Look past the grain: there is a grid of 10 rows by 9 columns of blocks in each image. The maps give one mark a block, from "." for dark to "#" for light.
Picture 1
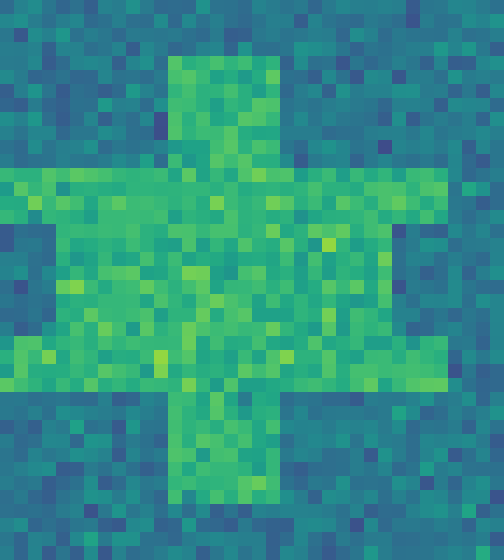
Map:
. . . . . . . . .
. . . # # . . . .
. . . # # . . . .
# # # # # # # # .
. # # # # # # . .
. # # # # # # . .
# # # # # # # # .
. . . # # . . . .
. . . # # . . . .
. . . . . . . . .
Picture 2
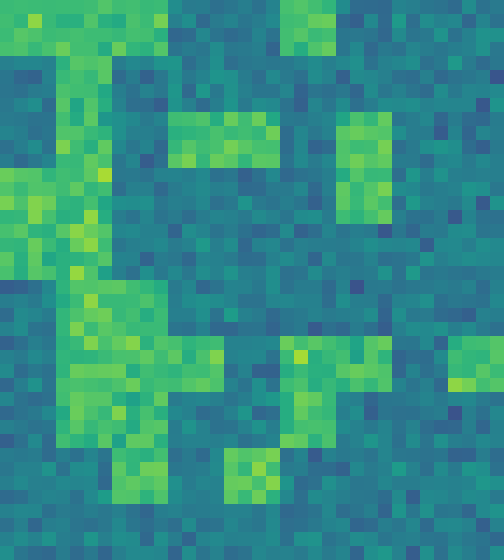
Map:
# # # . . # . . .
. # . . . . . . .
. # . # # . # . .
# # . . . . # . .
# # . . . . . . .
. # # . . . . . .
. # # # . # # . #
. # # . . # . . .
. . # . # . . . .
. . . . . . . . .
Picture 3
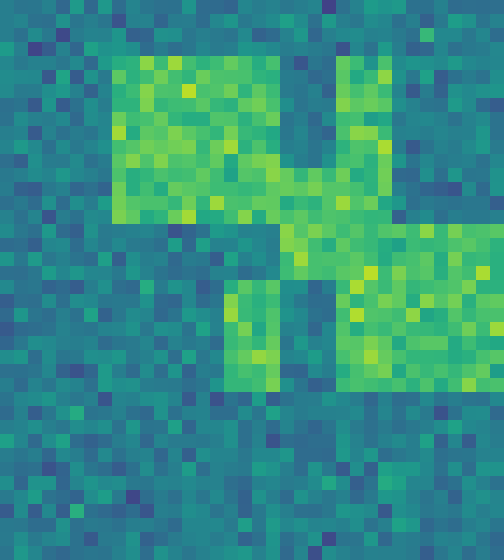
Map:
. . . . . . . . .
. . # # # . # . .
. . # # # . # . .
. . # # # # # . .
. . . . . # # # #
. . . . # . # # #
. . . . # . # # #
. . . . . . . . .
. . . . . . . . .
. . . . . . . . .
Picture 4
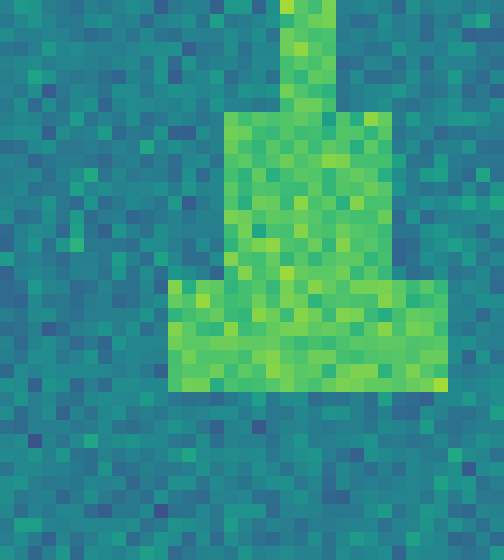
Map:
. . . . . # . . .
. . . . . # . . .
. . . . # # # . .
. . . . # # # . .
. . . . # # # . .
. . . # # # # # .
. . . # # # # # .
. . . . . . . . .
. . . . . . . . .
. . . . . . . . .
